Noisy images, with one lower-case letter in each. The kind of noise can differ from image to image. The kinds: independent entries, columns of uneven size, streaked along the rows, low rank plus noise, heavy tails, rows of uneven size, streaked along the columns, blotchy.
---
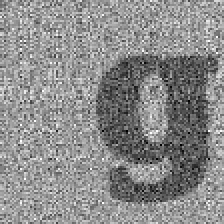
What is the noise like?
low rank plus noise
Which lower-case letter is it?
g
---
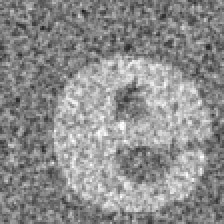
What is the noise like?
blotchy
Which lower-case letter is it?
e
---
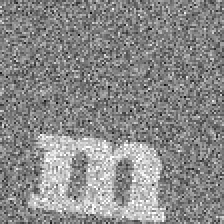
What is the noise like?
independent entries
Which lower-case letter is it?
m
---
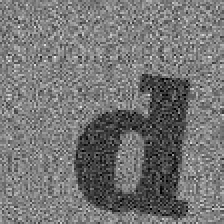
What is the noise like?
low rank plus noise
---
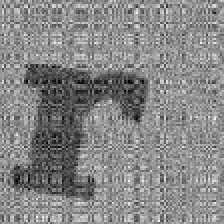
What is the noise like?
low rank plus noise
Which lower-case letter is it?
r
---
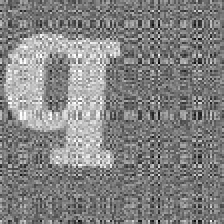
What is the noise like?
low rank plus noise
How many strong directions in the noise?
one
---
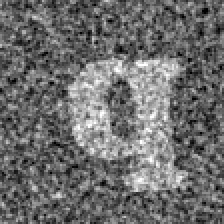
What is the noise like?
blotchy
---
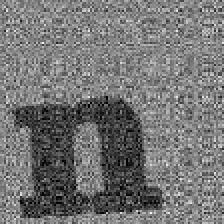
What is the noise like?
low rank plus noise
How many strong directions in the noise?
two
